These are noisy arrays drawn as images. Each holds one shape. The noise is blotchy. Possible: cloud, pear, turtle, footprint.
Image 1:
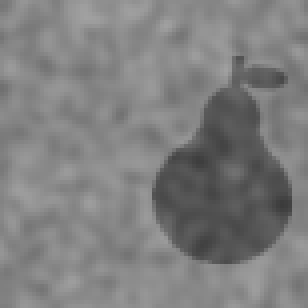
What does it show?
dark pear
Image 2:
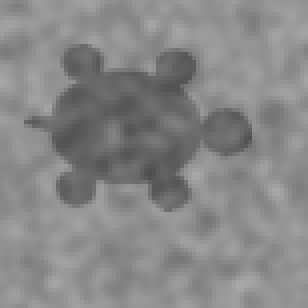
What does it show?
dark turtle
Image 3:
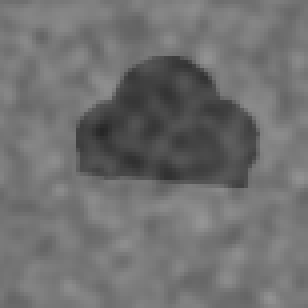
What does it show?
dark cloud
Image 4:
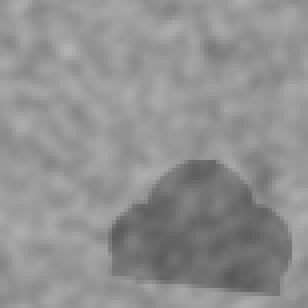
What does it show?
dark cloud
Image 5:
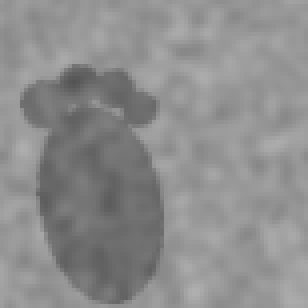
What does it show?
dark footprint
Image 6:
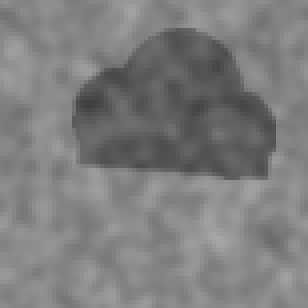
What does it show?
dark cloud
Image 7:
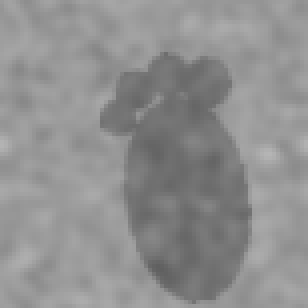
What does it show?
dark footprint
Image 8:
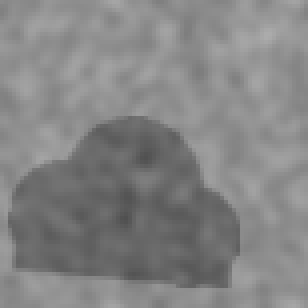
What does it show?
dark cloud
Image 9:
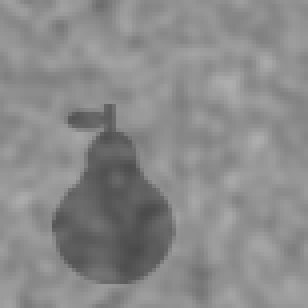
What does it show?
dark pear
